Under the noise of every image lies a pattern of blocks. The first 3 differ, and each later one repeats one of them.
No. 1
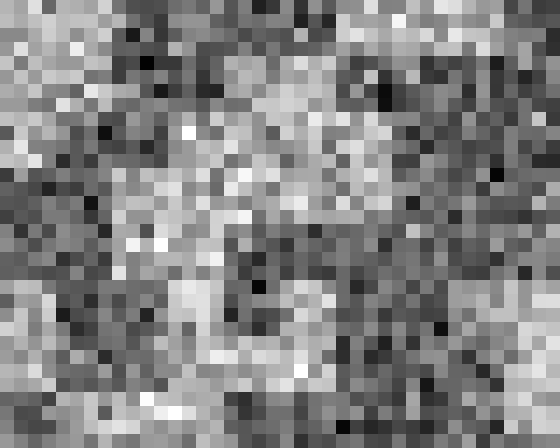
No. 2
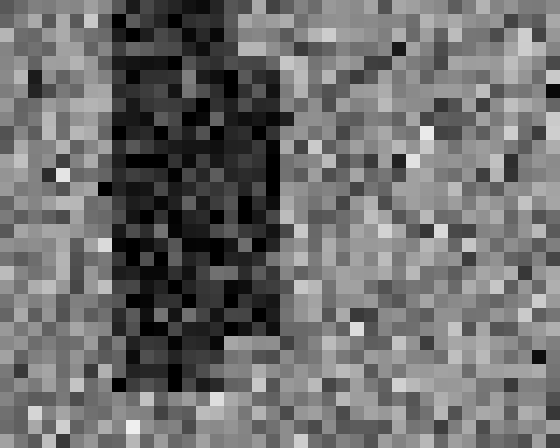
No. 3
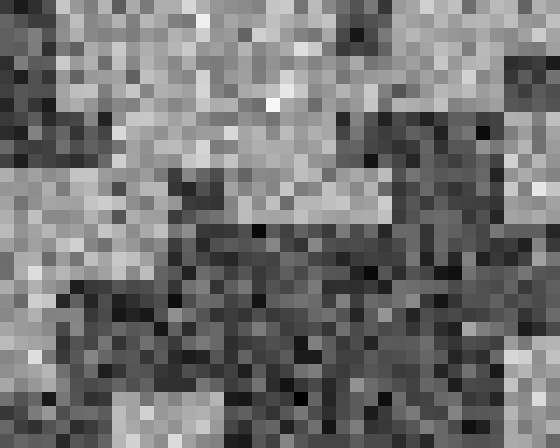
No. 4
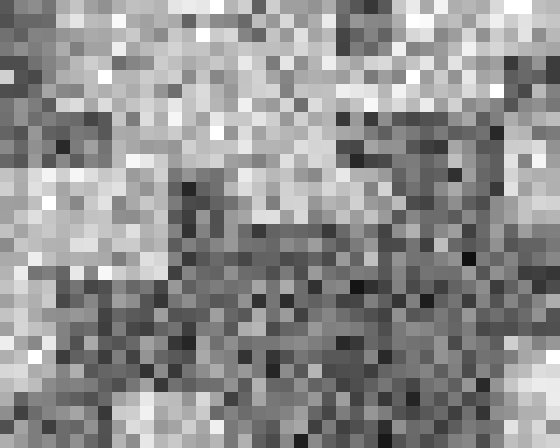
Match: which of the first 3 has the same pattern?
3
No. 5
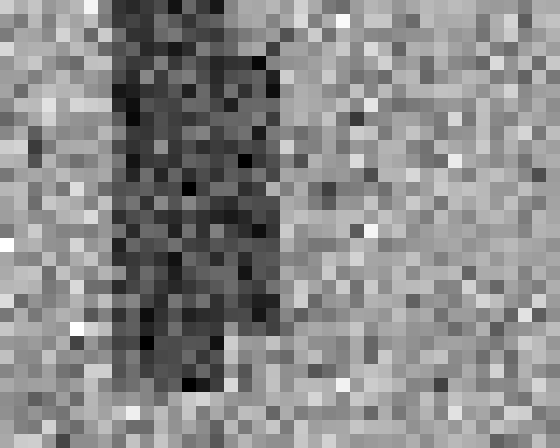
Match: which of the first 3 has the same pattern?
2
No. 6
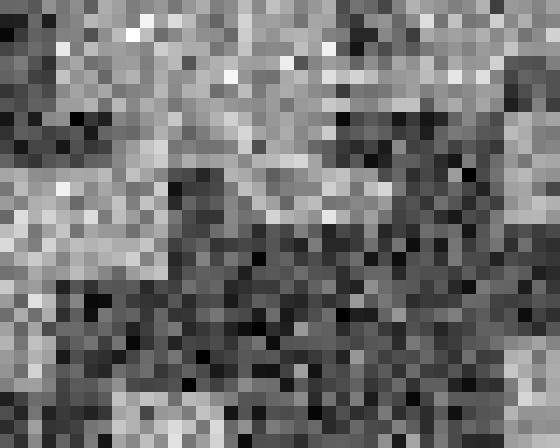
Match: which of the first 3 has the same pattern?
3
